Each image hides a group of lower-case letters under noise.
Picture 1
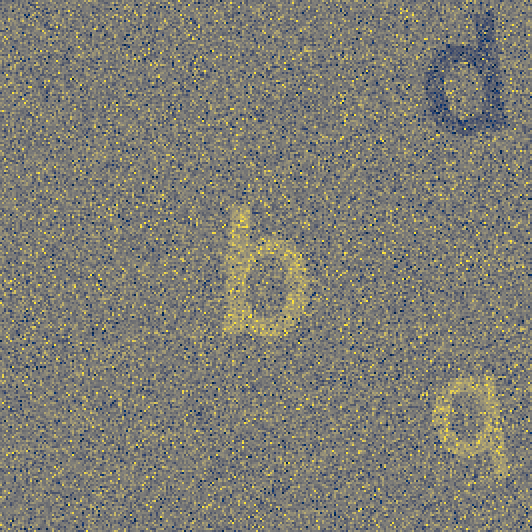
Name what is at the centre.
b
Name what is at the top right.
d
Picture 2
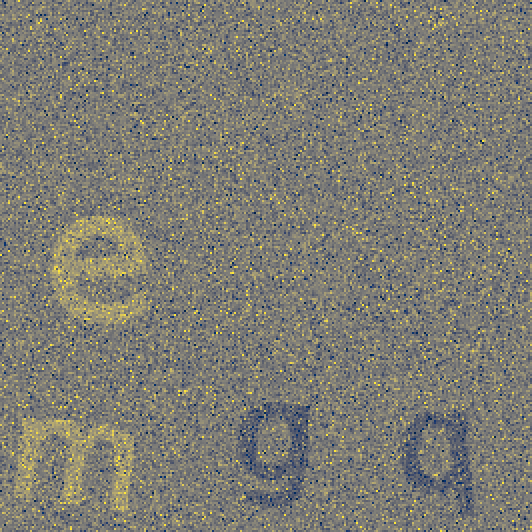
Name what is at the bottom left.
m
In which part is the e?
middle left
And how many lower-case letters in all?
4
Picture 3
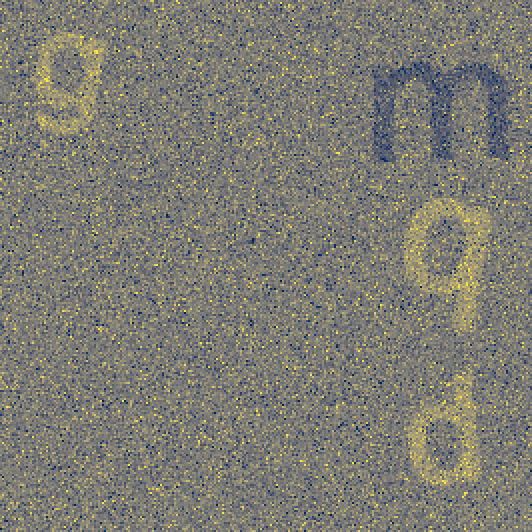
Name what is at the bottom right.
d
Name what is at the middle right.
q
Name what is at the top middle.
nothing
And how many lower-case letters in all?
4
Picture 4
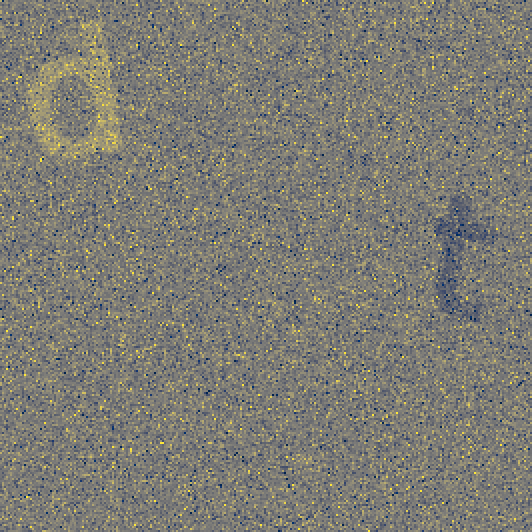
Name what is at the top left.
d
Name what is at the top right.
nothing
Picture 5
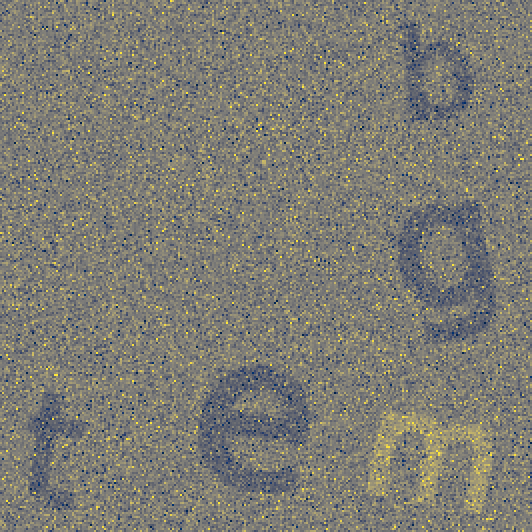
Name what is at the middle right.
g
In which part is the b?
top right
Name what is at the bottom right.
m
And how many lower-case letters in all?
5
